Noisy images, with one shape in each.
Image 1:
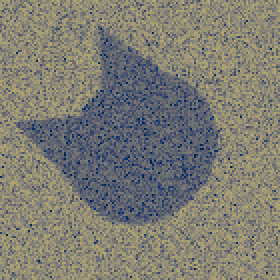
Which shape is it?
cat's head
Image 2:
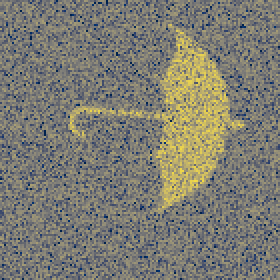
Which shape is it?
umbrella
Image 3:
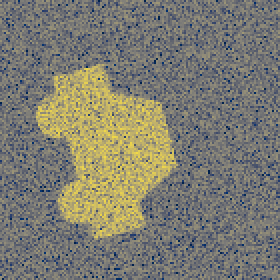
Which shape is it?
car
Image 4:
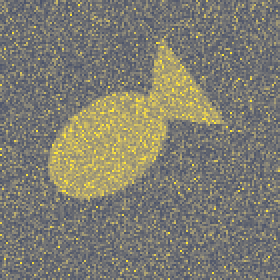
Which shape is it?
fish
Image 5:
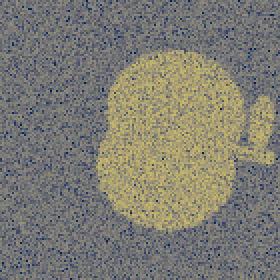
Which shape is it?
apple
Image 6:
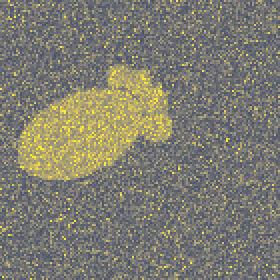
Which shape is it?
footprint
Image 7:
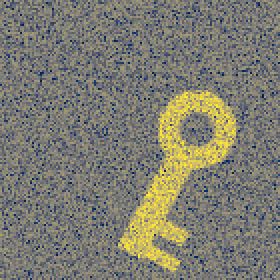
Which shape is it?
key
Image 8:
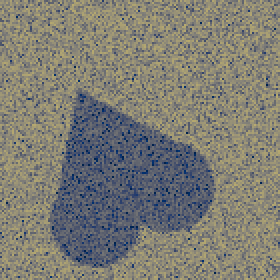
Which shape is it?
heart
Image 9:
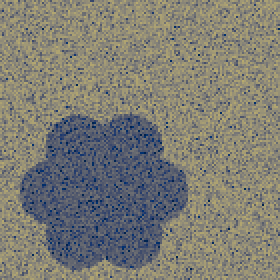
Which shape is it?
flower
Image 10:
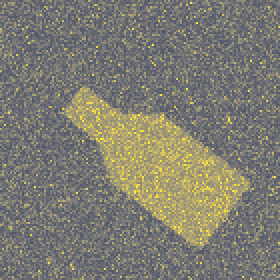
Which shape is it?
bottle
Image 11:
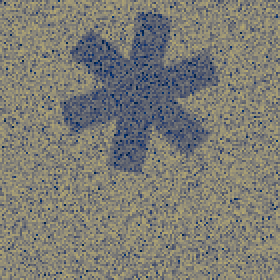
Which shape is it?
asterisk
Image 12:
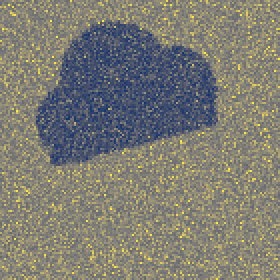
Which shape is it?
cloud
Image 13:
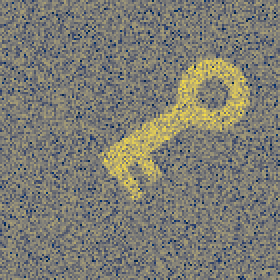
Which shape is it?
key
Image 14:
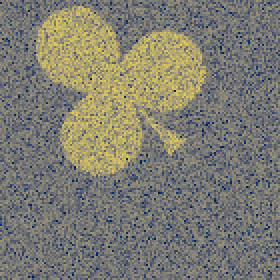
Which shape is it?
club
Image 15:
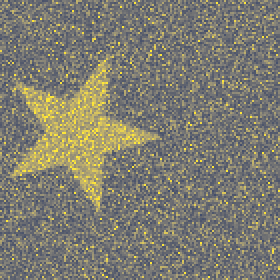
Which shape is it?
star
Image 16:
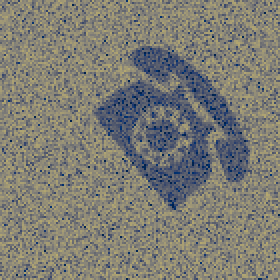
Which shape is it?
telephone
